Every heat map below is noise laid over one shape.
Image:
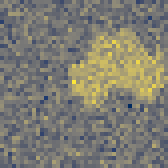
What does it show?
light car
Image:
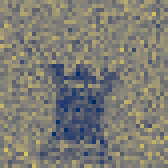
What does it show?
dark chess rook
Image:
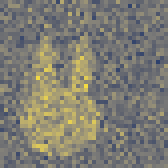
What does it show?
light rabbit's head
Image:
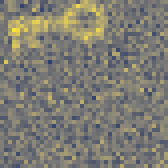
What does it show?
light key
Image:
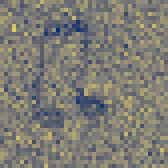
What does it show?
dark pair of musical notes
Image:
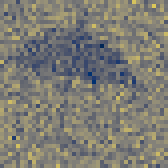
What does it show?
dark umbrella
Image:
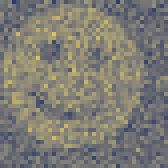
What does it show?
light smiling face
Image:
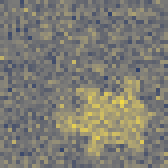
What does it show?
light turtle
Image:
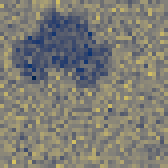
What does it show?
dark car
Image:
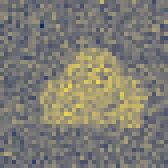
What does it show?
light cloud
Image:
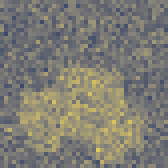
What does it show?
light car
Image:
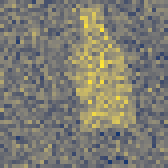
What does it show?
light bottle
